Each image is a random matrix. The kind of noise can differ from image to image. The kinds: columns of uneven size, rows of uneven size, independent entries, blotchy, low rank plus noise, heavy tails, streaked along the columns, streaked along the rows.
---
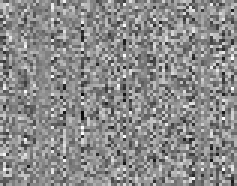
columns of uneven size
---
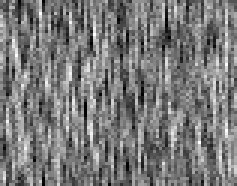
streaked along the columns
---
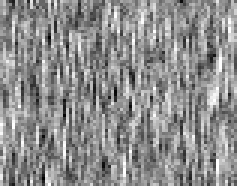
streaked along the columns
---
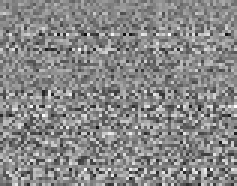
rows of uneven size
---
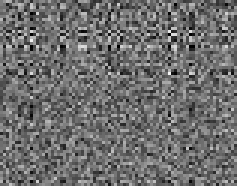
low rank plus noise
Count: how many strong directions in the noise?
one
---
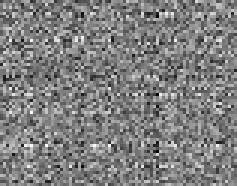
low rank plus noise
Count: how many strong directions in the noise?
two
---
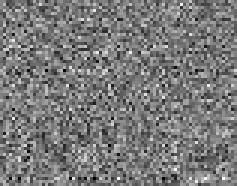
low rank plus noise
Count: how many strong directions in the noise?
three or four
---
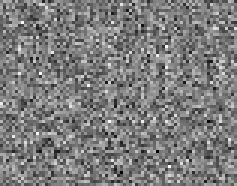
low rank plus noise
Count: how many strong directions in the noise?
five to eight
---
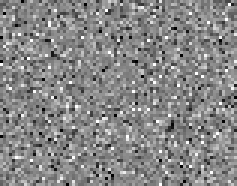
heavy tails
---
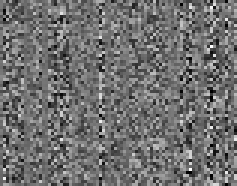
columns of uneven size
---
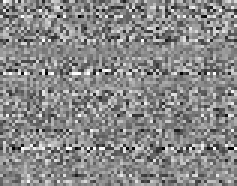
rows of uneven size
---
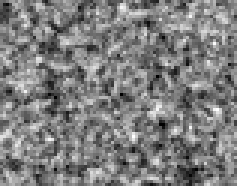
blotchy
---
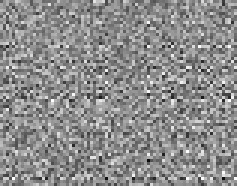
low rank plus noise
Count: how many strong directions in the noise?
two
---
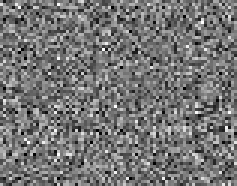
low rank plus noise
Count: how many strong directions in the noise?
five to eight
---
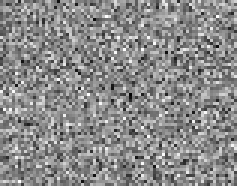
independent entries
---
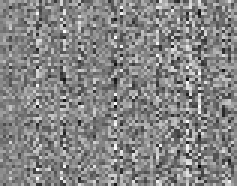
columns of uneven size
